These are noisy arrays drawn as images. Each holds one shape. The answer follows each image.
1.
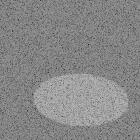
light ellipse
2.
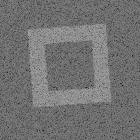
light square frame
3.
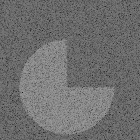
light disc with a wedge cut out
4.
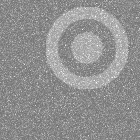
light bullseye
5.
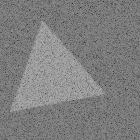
light triangle
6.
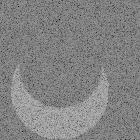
light crescent
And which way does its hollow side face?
up
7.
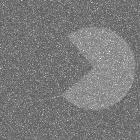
light disc with a wedge cut out
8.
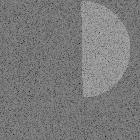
light half disc
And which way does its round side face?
right
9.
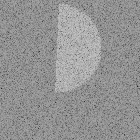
light half disc
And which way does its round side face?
right
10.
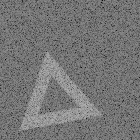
light triangle frame
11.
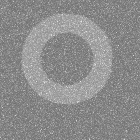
light ring
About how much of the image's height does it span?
two thirds
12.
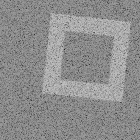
light square frame
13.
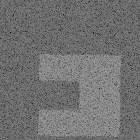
light square with a notch
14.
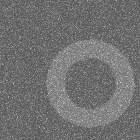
light ring
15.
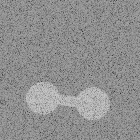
light dumbbell
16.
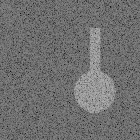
light lollipop
